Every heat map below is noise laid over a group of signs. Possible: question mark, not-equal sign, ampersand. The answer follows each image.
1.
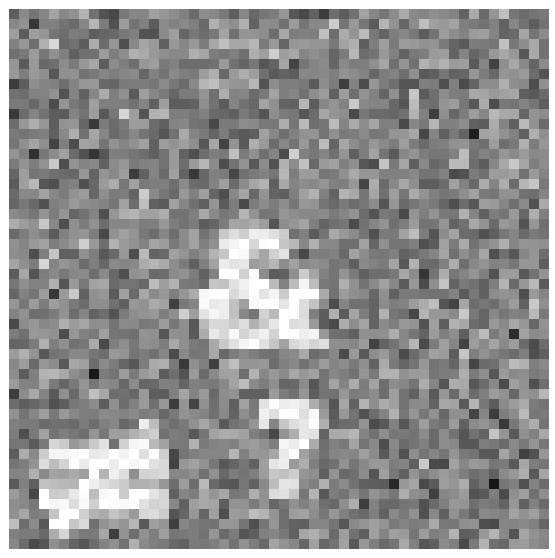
centre: ampersand; bottom left: not-equal sign; bottom middle: question mark
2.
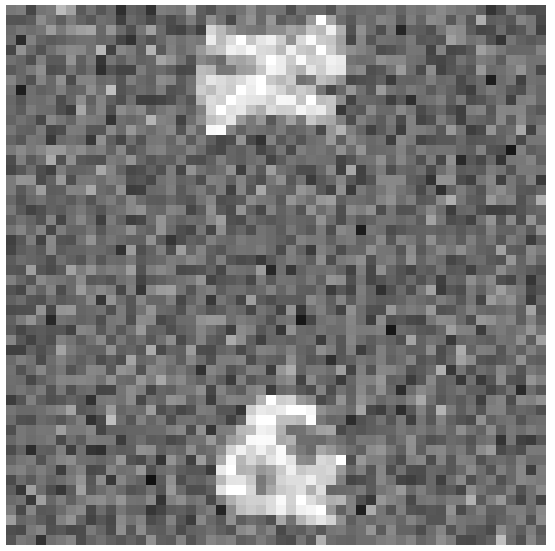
top middle: not-equal sign; bottom middle: ampersand
